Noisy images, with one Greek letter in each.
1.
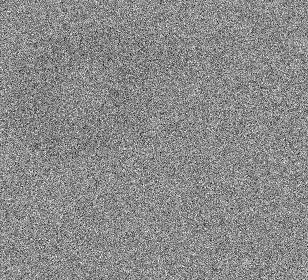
sigma
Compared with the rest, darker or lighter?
darker
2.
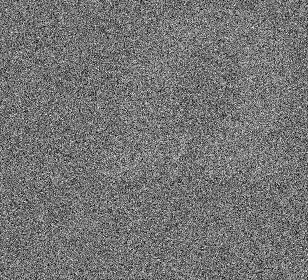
omega
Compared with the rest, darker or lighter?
lighter
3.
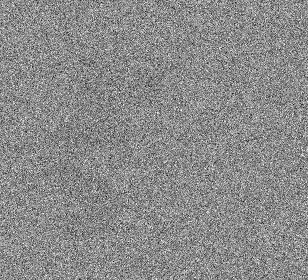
xi
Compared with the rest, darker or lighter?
darker
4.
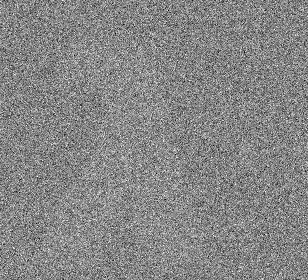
lambda
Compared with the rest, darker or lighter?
lighter
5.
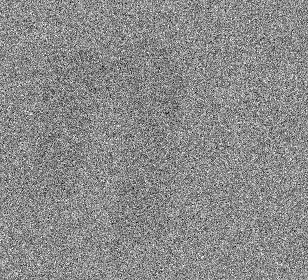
eta
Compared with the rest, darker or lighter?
darker
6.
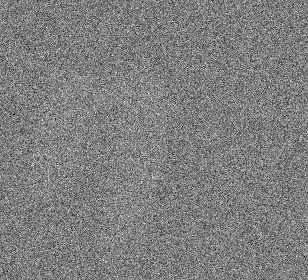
eta
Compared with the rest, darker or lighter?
lighter
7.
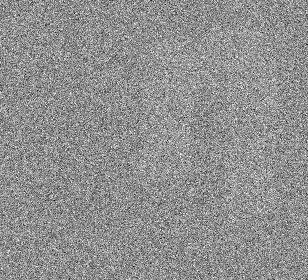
eta
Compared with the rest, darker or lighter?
lighter
